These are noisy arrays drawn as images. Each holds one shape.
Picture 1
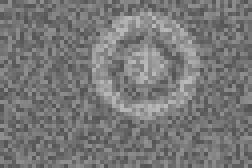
bullseye
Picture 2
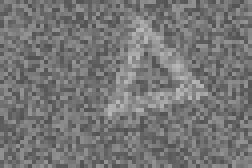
triangle frame
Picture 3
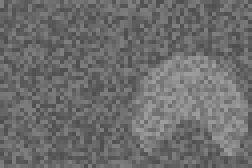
disc with a wedge cut out
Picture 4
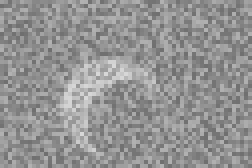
crescent
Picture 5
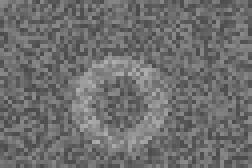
ring
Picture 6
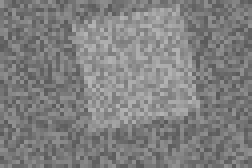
square
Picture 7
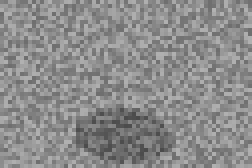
ellipse
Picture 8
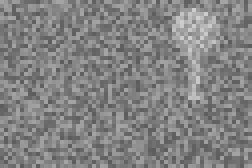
lollipop
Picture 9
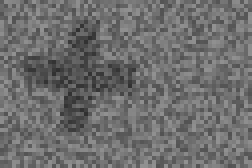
cross
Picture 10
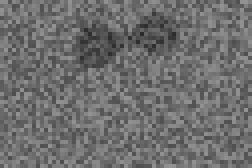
dumbbell
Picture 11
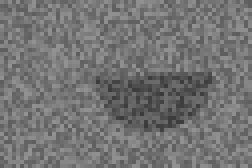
half disc
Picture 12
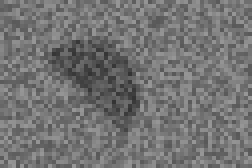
half disc
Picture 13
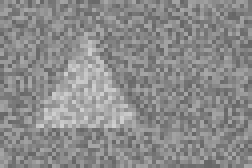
triangle
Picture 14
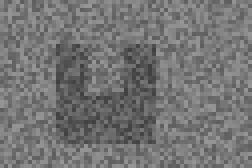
square with a notch
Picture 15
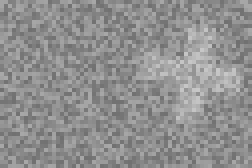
cross
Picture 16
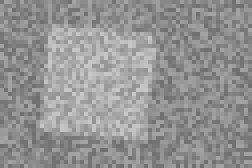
square
